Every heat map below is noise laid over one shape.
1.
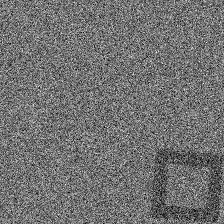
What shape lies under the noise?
square frame
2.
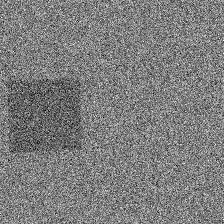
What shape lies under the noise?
square
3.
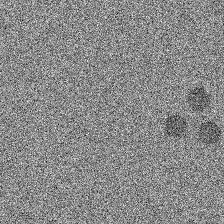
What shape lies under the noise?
three dots
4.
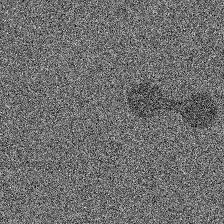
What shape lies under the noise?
dumbbell
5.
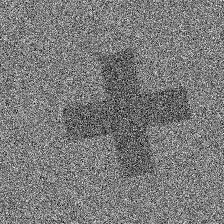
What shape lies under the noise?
cross
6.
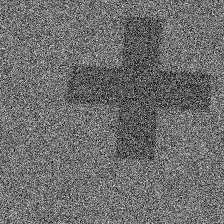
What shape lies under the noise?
cross
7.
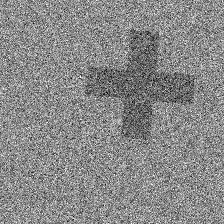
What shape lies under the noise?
cross
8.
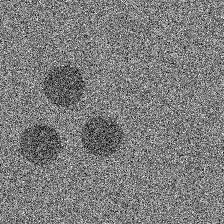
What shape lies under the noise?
three dots
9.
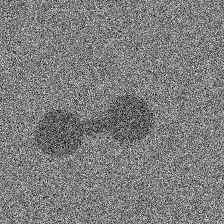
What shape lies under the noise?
dumbbell
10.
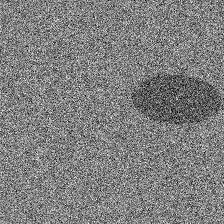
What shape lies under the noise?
ellipse
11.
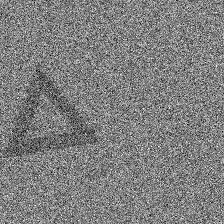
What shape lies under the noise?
triangle frame
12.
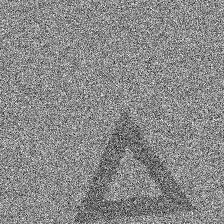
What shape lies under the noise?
triangle frame
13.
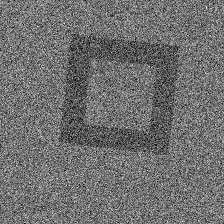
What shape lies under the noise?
square frame
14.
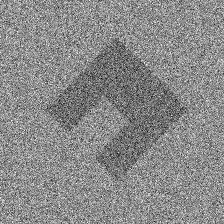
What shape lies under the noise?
square with a notch
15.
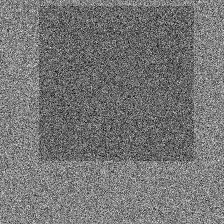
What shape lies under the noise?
square
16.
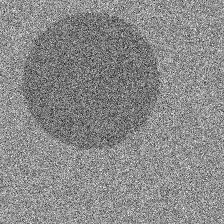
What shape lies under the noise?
disc
